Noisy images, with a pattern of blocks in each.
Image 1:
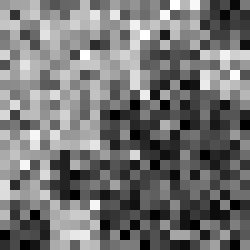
mirrored about the diagonal from the top left
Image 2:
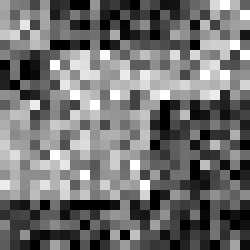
no symmetry
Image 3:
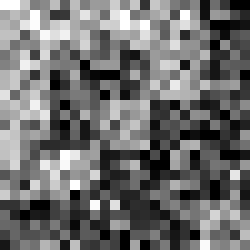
mirrored about the diagonal from the top left
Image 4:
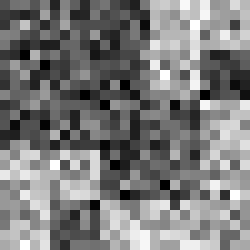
mirrored about the diagonal from the top left
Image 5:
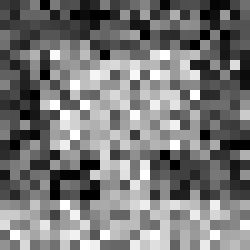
left and right mirror each other
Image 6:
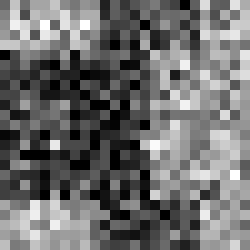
top and bottom mirror each other
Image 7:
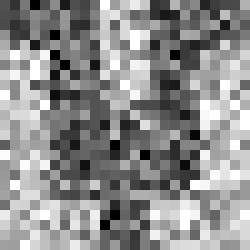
left and right mirror each other
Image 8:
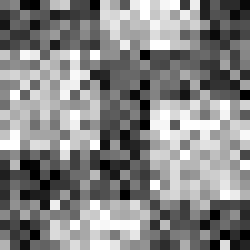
the same after a half turn
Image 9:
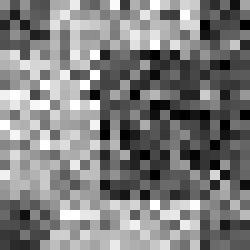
top and bottom mirror each other
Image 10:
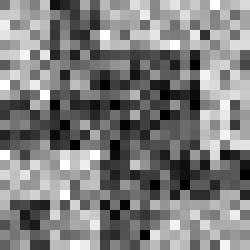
mirrored about the diagonal from the bottom left
